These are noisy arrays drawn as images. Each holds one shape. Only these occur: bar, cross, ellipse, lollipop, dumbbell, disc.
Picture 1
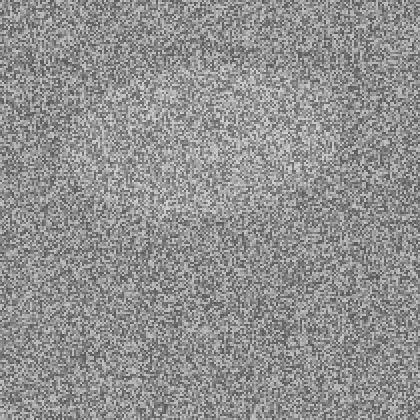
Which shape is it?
ellipse
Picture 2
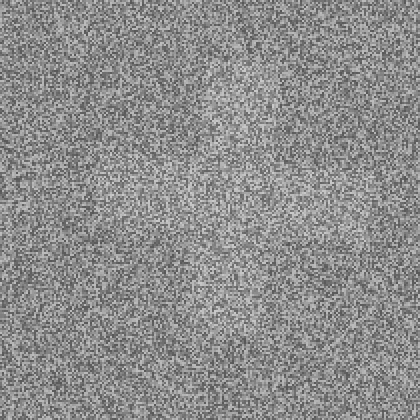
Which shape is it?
cross
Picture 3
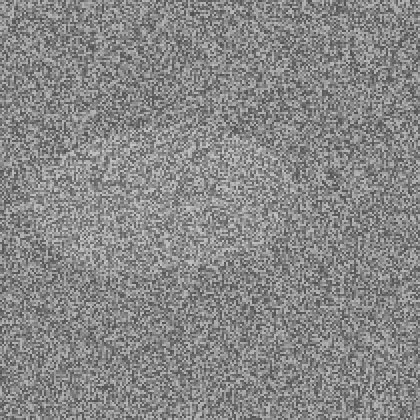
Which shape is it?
ellipse
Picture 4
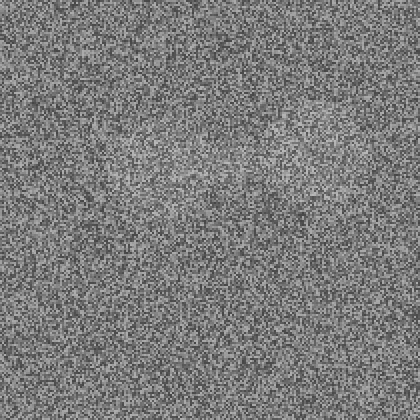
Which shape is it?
dumbbell
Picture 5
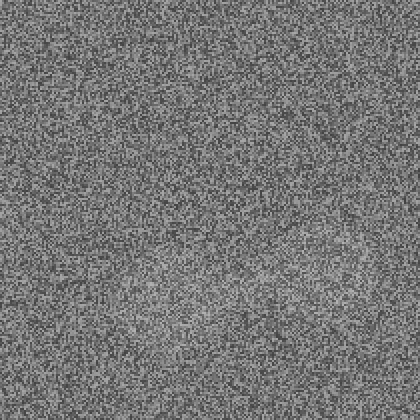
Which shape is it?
dumbbell
